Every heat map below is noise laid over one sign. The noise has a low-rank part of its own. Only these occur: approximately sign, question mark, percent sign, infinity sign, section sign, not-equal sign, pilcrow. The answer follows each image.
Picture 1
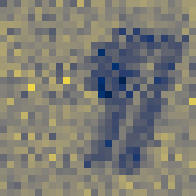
dark pilcrow
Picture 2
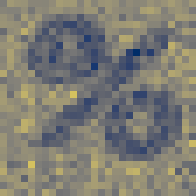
dark percent sign
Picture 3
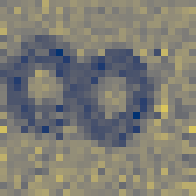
dark infinity sign
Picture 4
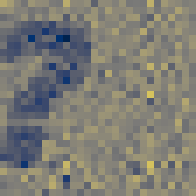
dark question mark
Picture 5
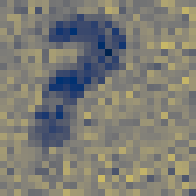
dark question mark
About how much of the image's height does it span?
two thirds
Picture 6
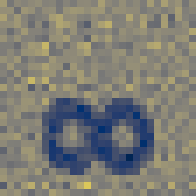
dark infinity sign
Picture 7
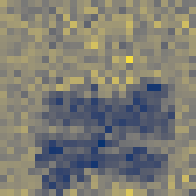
dark not-equal sign
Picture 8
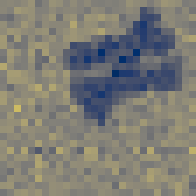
dark not-equal sign
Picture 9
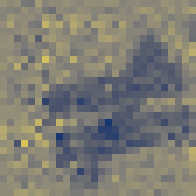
dark not-equal sign
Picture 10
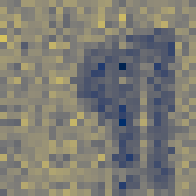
dark pilcrow
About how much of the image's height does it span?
nearly all
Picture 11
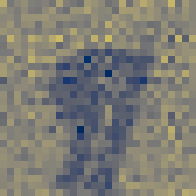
dark pilcrow
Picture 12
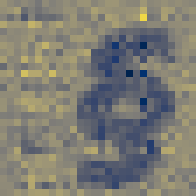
dark section sign
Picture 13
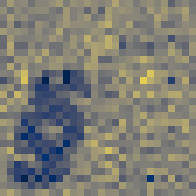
dark section sign
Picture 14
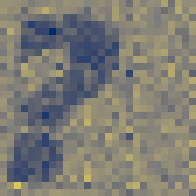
dark question mark
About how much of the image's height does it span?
nearly all
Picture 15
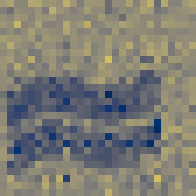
dark approximately sign
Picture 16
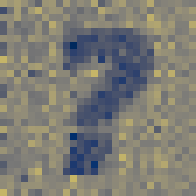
dark question mark
